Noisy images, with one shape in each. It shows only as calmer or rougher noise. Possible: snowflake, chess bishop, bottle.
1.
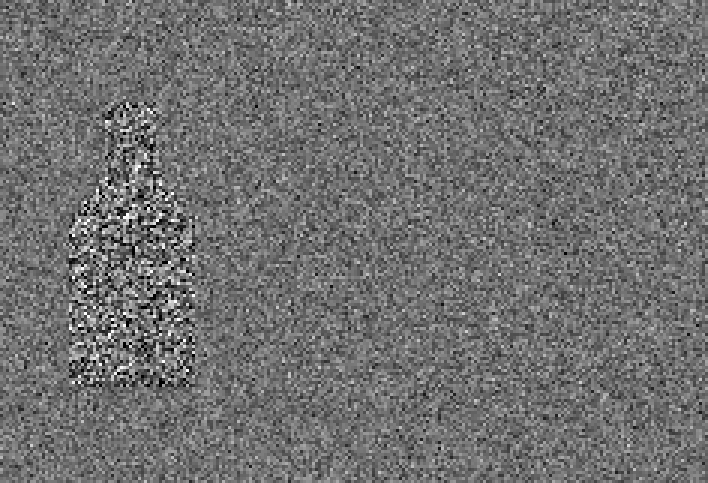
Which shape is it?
bottle
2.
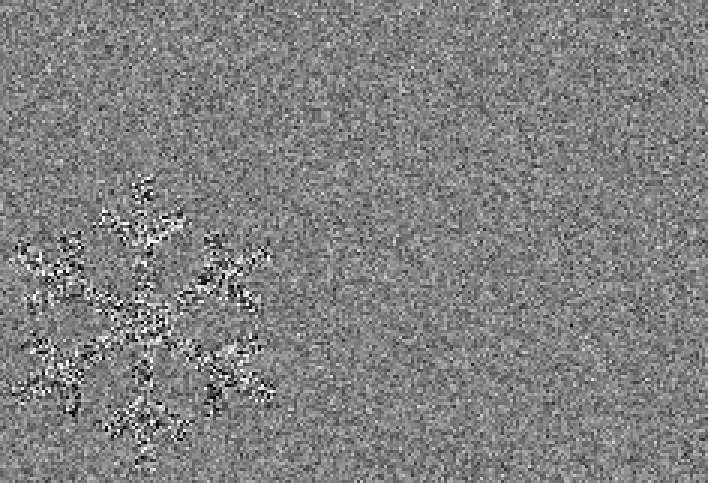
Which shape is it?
snowflake
